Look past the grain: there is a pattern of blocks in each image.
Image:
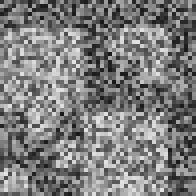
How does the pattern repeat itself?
mirrored about the diagonal from the bottom left
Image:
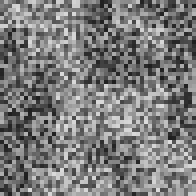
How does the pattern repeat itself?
no symmetry
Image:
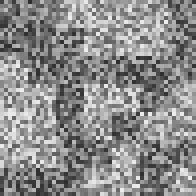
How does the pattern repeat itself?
mirrored about the diagonal from the top left
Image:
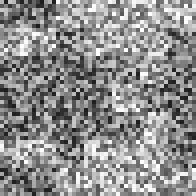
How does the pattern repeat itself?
top and bottom mirror each other
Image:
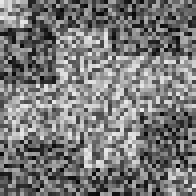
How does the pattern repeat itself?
the same after a half turn
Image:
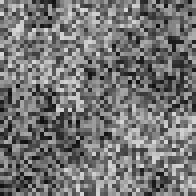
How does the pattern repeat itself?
the same after a half turn
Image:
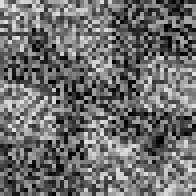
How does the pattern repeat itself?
the same after a half turn
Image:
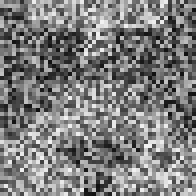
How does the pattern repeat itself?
left and right mirror each other
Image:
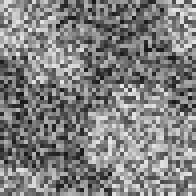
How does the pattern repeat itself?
mirrored about the diagonal from the top left
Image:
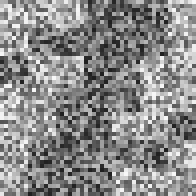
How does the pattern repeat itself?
the same after a half turn
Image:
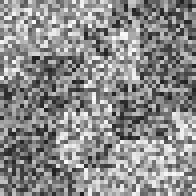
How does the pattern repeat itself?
the same after a half turn
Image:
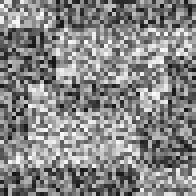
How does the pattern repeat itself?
the same after a half turn
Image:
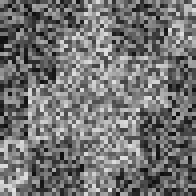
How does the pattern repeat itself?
the same after a half turn
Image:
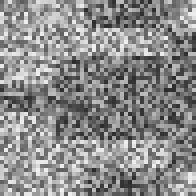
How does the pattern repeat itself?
top and bottom mirror each other
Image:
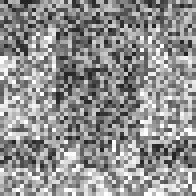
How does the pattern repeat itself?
left and right mirror each other
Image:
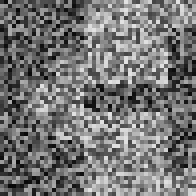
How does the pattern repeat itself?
top and bottom mirror each other
